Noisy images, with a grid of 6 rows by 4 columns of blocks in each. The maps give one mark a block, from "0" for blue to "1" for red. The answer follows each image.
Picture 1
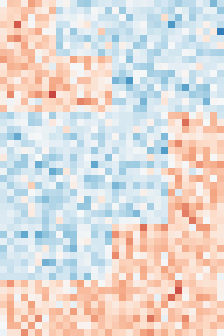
1000
1100
0001
0001
0011
1111
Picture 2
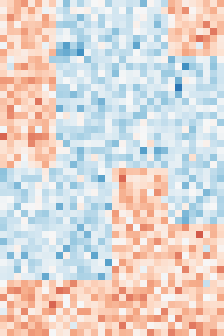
1001
1000
1000
0010
0011
1111
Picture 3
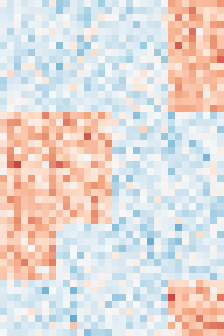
0001
0001
1100
1100
1000
0001
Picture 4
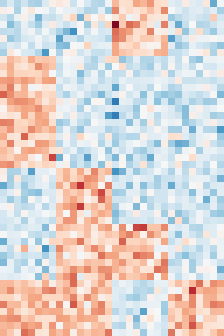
0010
1000
1000
0100
0110
1101
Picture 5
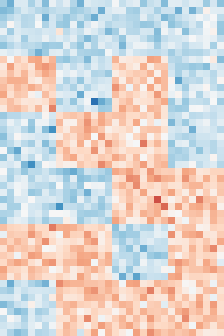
0000
1010
0110
0011
1101
0111
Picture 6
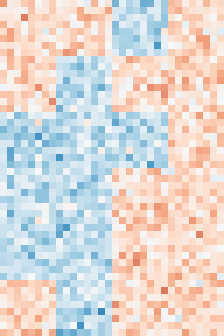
1101
1011
0001
0011
0011
1011
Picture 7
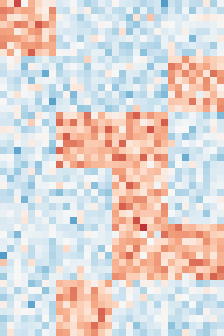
1000
0001
0110
0010
0011
0100
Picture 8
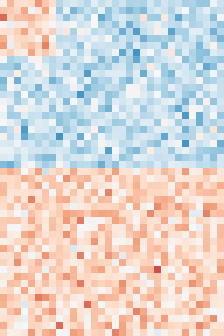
1000
0000
0000
1111
1111
1111
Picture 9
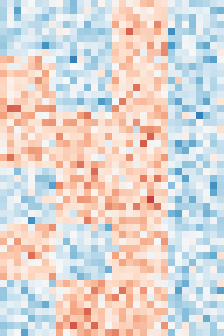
0010
1010
1110
0110
1010
0110
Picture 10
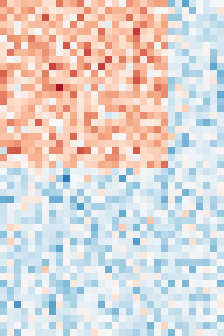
1110
1110
1110
0000
0000
0000
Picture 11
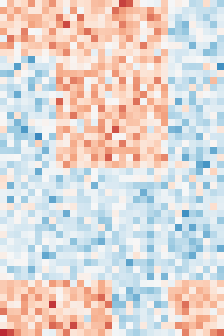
1110
0110
0110
0000
0000
1101
